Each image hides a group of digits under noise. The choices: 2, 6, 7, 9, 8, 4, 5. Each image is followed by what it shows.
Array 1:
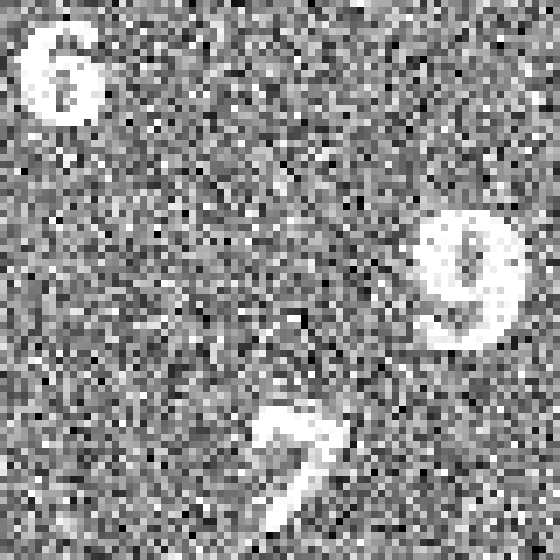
top left: 6; middle right: 9; bottom middle: 7
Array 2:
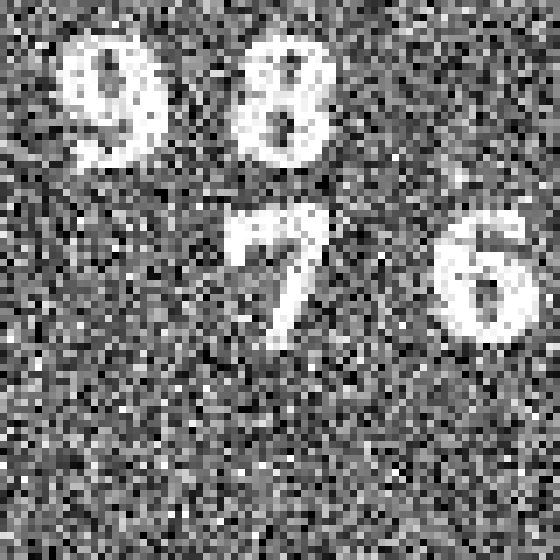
top left: 9; top middle: 8; centre: 7; middle right: 6
